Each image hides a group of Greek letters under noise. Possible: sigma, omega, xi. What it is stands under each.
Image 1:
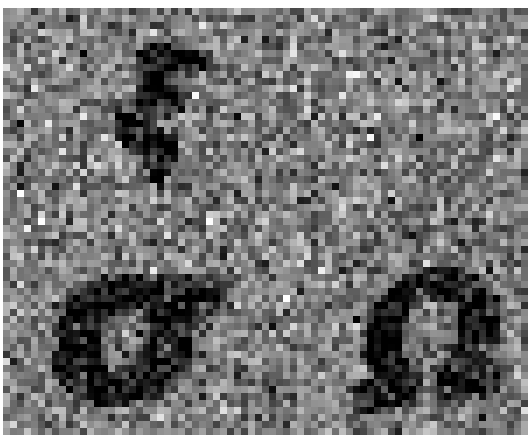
top left: dark xi; bottom left: dark sigma; bottom right: dark omega
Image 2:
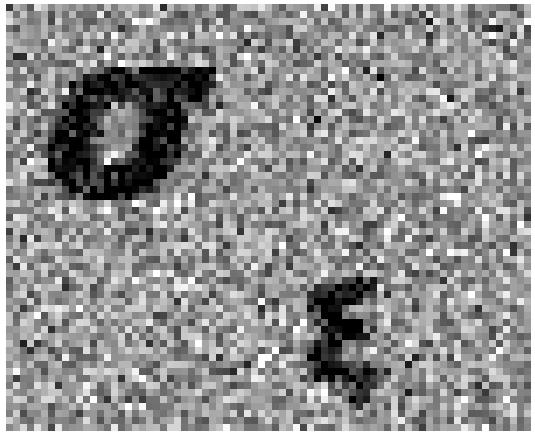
top left: dark sigma; bottom right: dark xi
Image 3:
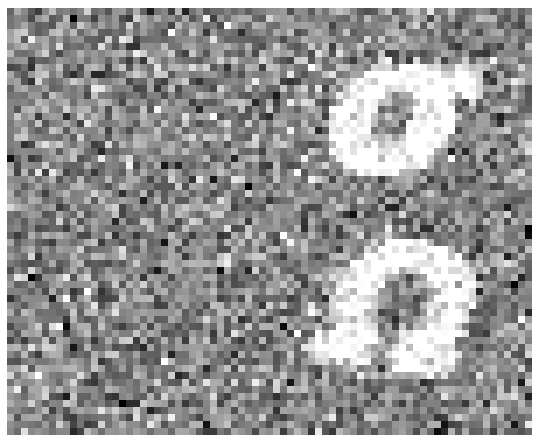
top right: light sigma; bottom right: light omega
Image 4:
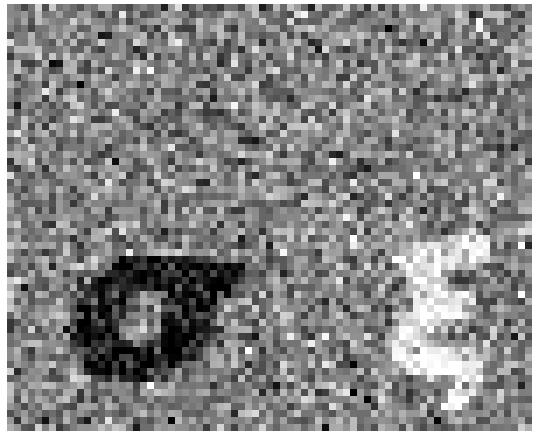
bottom left: dark sigma; bottom right: light xi
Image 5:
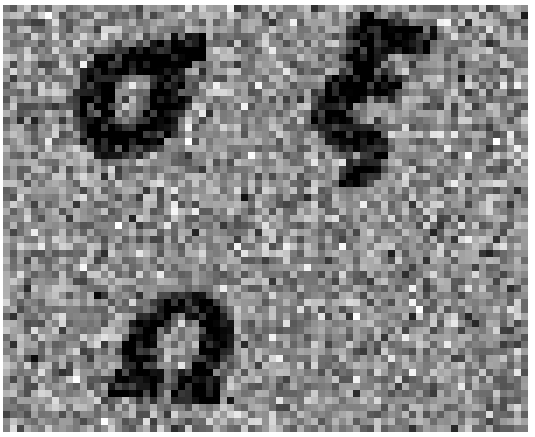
top left: dark sigma; top right: dark xi; bottom left: dark omega
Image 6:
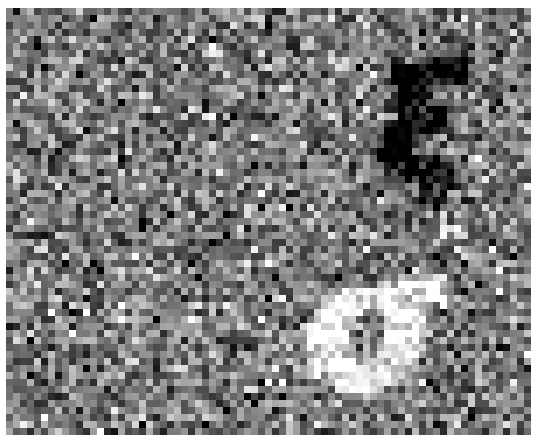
top right: dark xi; bottom right: light sigma
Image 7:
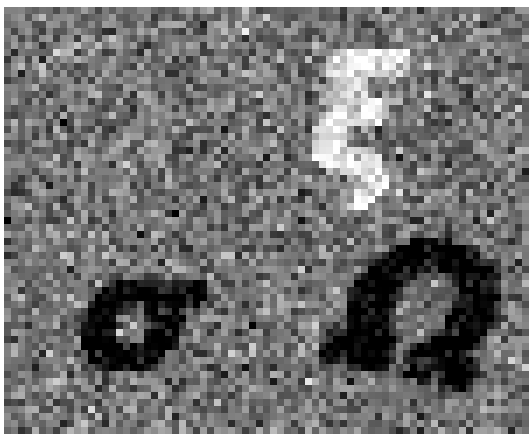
top right: light xi; bottom left: dark sigma; bottom right: dark omega
